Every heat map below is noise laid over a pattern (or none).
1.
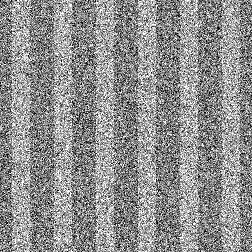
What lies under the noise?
vertical stripes
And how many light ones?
6
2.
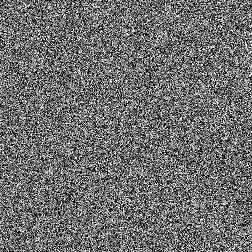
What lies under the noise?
only noise
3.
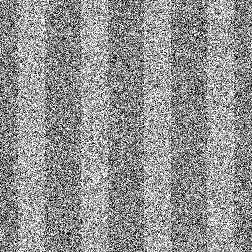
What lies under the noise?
vertical stripes
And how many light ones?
4
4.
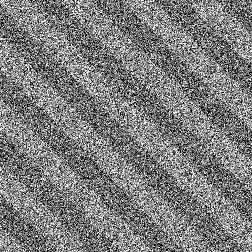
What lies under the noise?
diagonal stripes
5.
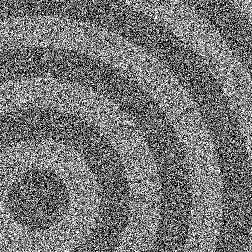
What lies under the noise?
rings round one point
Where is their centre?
bottom left
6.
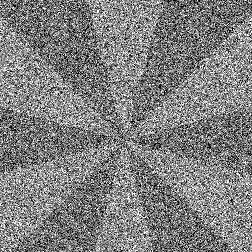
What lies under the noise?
spokes from one point
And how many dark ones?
6
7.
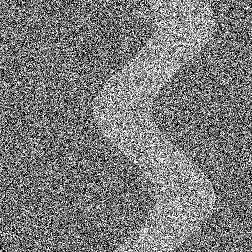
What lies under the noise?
a wavy band
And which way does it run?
top to bottom
